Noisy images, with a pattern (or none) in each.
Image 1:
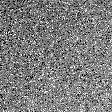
a smooth slope
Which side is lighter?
bottom right
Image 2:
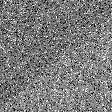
a sharp edge
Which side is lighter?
bottom right
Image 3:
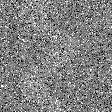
a wavy band
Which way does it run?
top to bottom
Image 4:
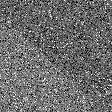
a sharp edge
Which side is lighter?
bottom left
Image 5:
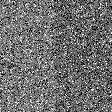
a sharp edge
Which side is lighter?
left
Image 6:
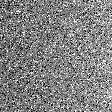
a smooth slope
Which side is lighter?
right
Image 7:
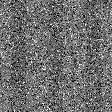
vertical stripes
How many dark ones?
3
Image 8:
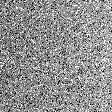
a smooth slope
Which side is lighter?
right
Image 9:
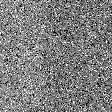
a sharp edge
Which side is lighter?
left
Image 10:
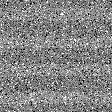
horizontal stripes
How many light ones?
4
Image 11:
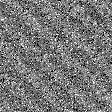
diagonal stripes
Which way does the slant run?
top left to bottom right
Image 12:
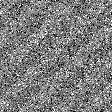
diagonal stripes
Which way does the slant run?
bottom left to top right
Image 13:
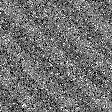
diagonal stripes
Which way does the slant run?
top left to bottom right
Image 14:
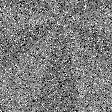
spokes from one point
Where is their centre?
top middle
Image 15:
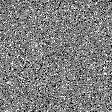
only noise
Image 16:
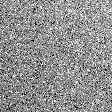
a smooth slope
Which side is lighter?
top right
